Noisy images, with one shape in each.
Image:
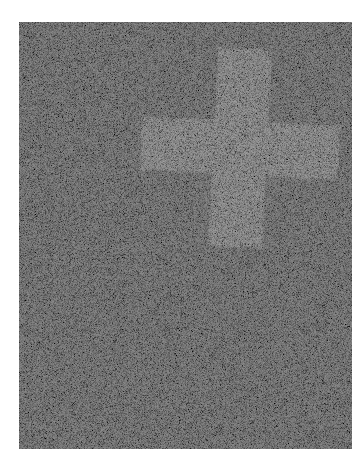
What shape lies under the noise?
cross
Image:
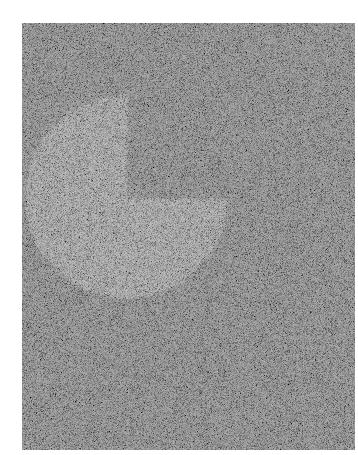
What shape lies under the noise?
disc with a wedge cut out
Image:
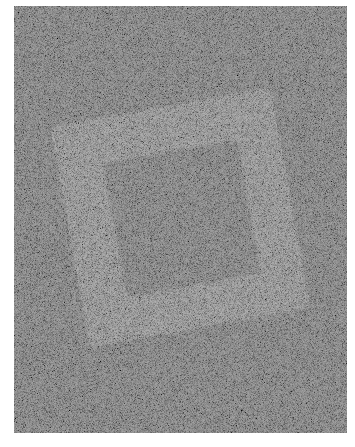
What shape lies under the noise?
square frame
